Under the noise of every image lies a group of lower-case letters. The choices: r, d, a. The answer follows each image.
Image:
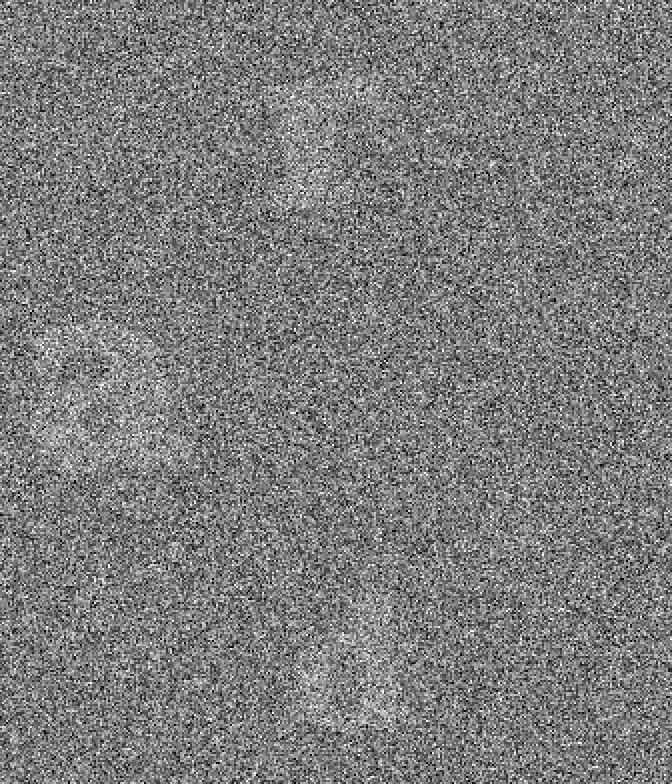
top middle: r; middle left: a; bottom middle: d
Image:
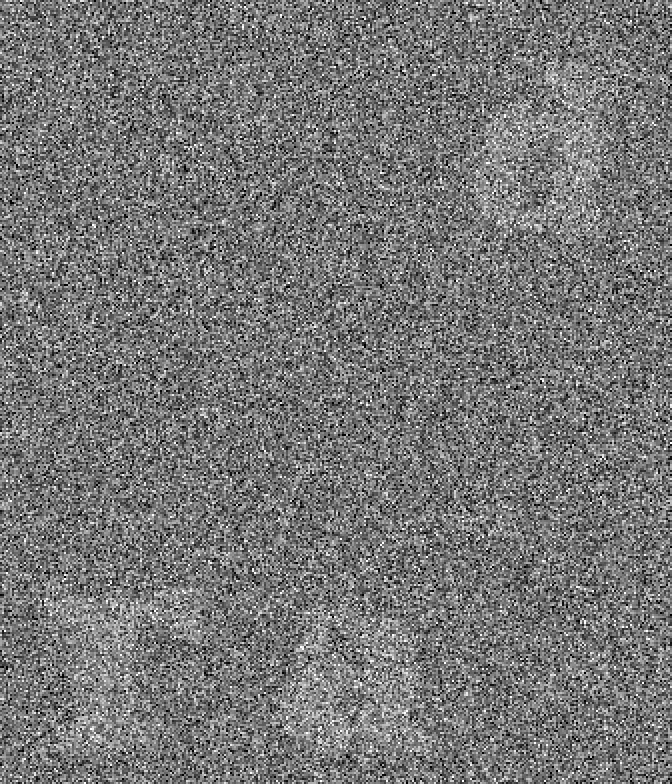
top right: d; bottom left: r; bottom middle: a
